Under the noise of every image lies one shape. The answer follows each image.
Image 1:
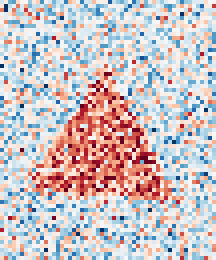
red triangle
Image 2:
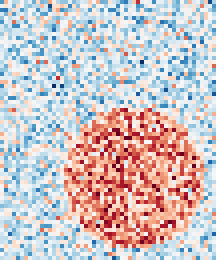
red disc
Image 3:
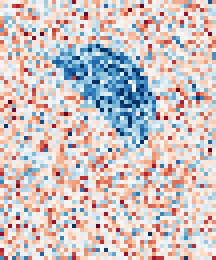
blue half disc
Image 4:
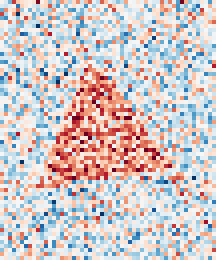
red triangle
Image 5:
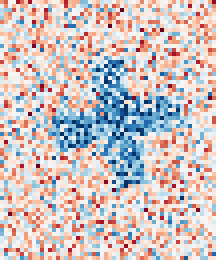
blue cross
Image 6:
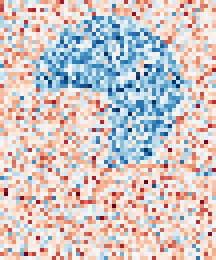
blue disc with a wedge cut out
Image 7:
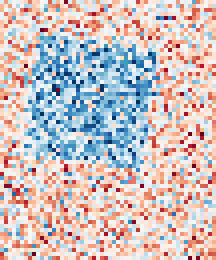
blue square
